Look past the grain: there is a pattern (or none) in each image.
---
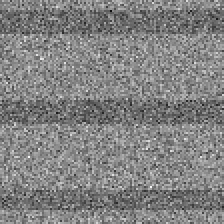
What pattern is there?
bands of rows
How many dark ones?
3
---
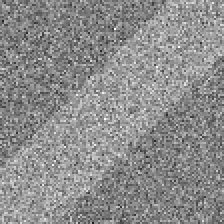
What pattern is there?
a diagonal band
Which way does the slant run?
bottom left to top right
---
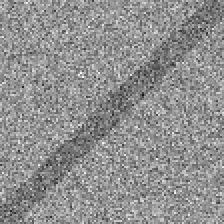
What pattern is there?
a diagonal band
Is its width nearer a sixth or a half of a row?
a sixth
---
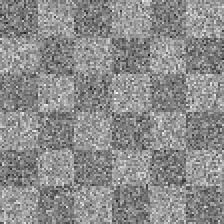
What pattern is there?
a checkerboard
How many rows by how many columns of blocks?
6 by 6
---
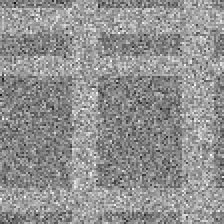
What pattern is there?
bands of rows crossing bands of columns
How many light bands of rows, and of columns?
3 and 2
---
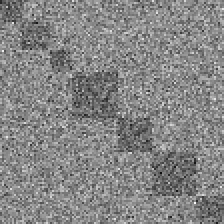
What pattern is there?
blocks along the diagonal
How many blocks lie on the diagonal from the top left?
7
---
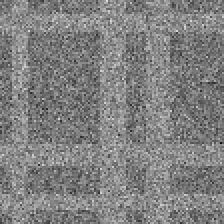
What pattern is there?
bands of rows crossing bands of columns
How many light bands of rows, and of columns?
3 and 3
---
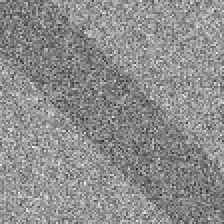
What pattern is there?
a diagonal band
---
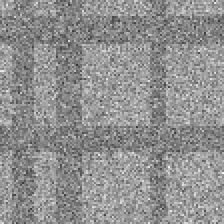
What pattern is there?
bands of rows crossing bands of columns
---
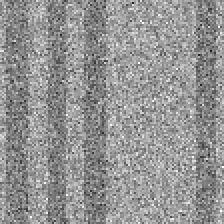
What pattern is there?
bands of columns
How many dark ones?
4
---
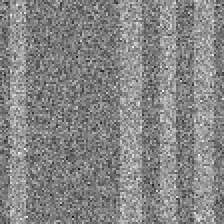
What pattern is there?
bands of columns
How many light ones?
4
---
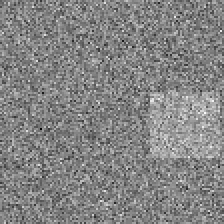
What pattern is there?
one block
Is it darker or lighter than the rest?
lighter
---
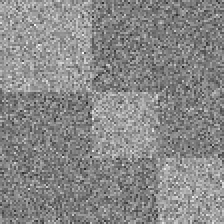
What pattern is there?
blocks along the diagonal
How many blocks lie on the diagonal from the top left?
3
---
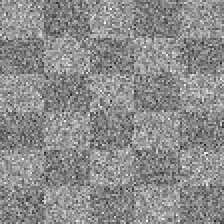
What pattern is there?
a checkerboard
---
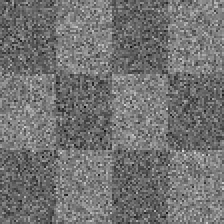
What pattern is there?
a checkerboard
